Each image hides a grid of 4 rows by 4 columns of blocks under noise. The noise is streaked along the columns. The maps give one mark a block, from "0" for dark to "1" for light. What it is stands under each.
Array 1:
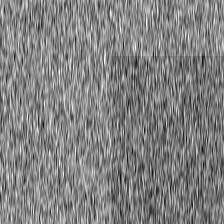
1 1 1 1
1 1 0 0
1 1 0 0
1 1 0 0
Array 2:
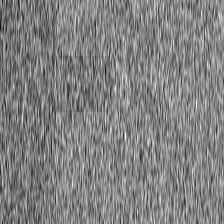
0 1 1 1
0 0 1 1
0 1 1 1
0 1 1 1
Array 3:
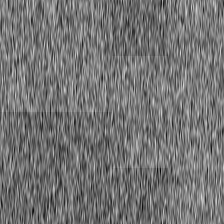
1 1 0 1
1 1 1 1
0 0 1 1
0 0 0 1
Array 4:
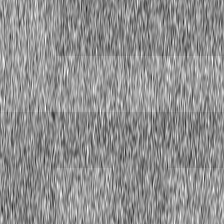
1 0 0 0
1 1 1 1
0 0 0 0
0 1 0 1
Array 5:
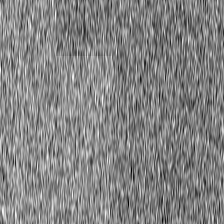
1 0 0 0
1 1 0 0
1 1 0 0
1 1 0 0
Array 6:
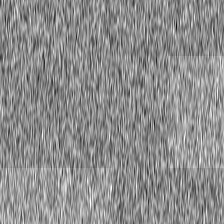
0 0 0 0
0 0 0 1
0 0 0 1
1 1 0 0
